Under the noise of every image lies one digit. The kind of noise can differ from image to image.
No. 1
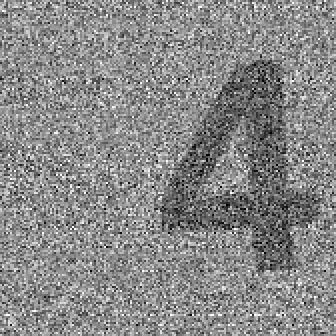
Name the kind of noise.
rows of uneven size
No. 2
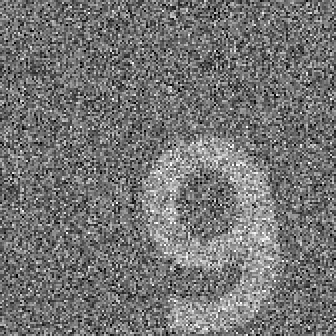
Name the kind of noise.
low rank plus noise
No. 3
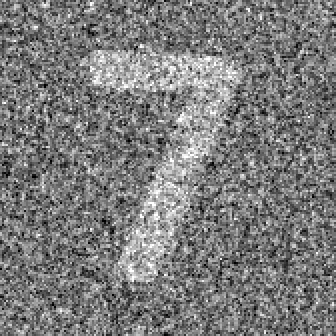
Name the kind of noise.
blotchy
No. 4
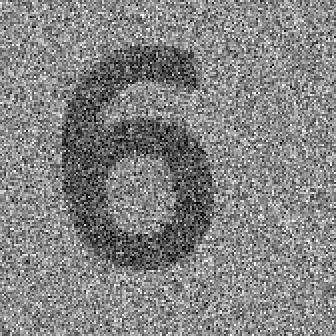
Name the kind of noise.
independent entries
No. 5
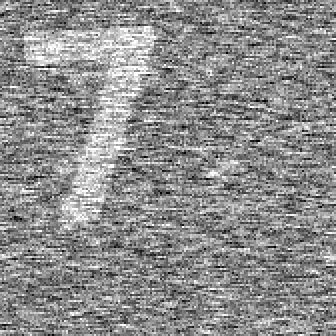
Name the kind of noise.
streaked along the rows
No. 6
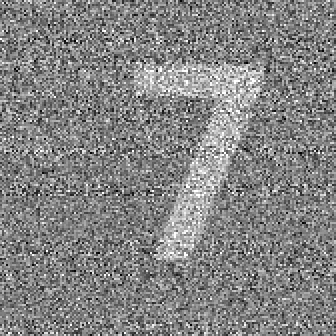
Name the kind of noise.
rows of uneven size
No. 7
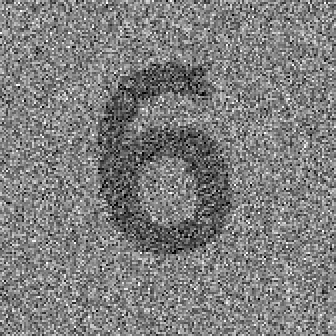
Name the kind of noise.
low rank plus noise
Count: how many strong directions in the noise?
two
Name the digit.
6
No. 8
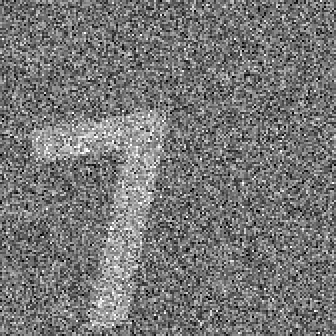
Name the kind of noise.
independent entries
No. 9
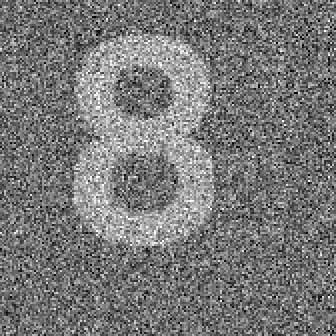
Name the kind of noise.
low rank plus noise
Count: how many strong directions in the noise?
two
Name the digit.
8
